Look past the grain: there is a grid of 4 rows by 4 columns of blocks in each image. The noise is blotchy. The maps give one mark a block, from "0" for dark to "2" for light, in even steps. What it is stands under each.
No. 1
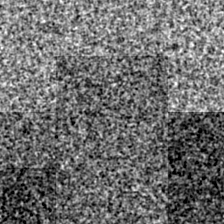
2222
2112
1110
0110
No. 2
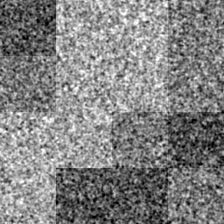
0221
1221
2210
2001
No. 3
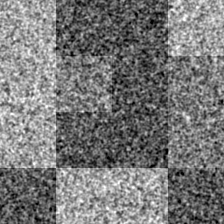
2002
2101
2001
0220
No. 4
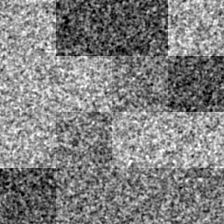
2002
2210
2122
0111
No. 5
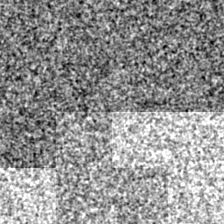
0000
0000
0122
2112
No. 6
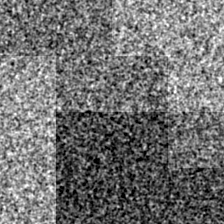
1122
2112
2001
2000
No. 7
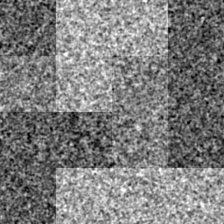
0220
1210
0010
0222
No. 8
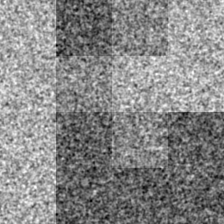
2012
2122
2010
2000
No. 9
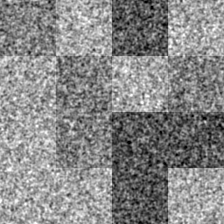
1202
2121
2100
2202
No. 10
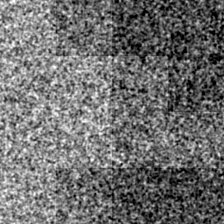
2100
2210
2211
2100
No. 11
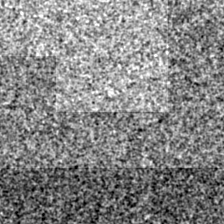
2221
1221
1111
0000
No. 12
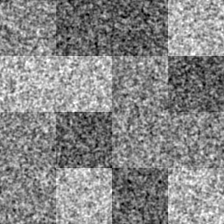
1002
2210
1011
1202
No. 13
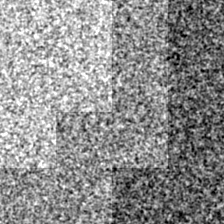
2210
2210
2110
1100
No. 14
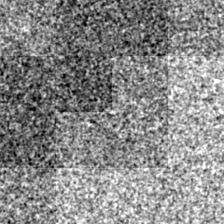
1001
0012
0112
1222
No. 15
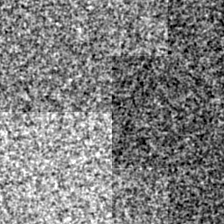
1110
1100
2200
2210
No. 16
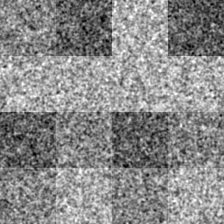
1020
2222
0101
1212
